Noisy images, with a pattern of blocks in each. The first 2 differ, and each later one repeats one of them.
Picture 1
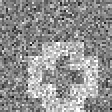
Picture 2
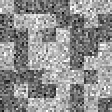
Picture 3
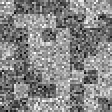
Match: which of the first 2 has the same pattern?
2
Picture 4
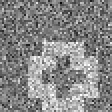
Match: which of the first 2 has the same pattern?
1
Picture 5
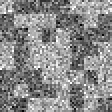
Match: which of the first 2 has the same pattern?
2
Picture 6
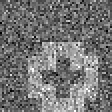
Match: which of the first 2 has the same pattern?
1
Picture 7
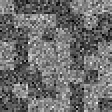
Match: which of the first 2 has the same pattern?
2
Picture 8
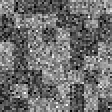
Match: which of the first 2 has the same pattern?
2
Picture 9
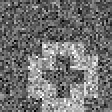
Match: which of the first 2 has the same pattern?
1
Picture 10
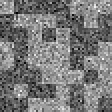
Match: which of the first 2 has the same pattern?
2
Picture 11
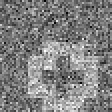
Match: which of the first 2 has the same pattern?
1
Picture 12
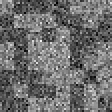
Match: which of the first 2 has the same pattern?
2
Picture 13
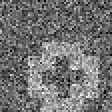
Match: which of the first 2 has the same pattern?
1
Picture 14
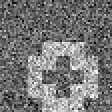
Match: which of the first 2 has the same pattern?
1
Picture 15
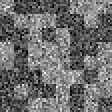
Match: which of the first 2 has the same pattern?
2
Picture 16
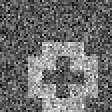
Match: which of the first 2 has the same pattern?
1
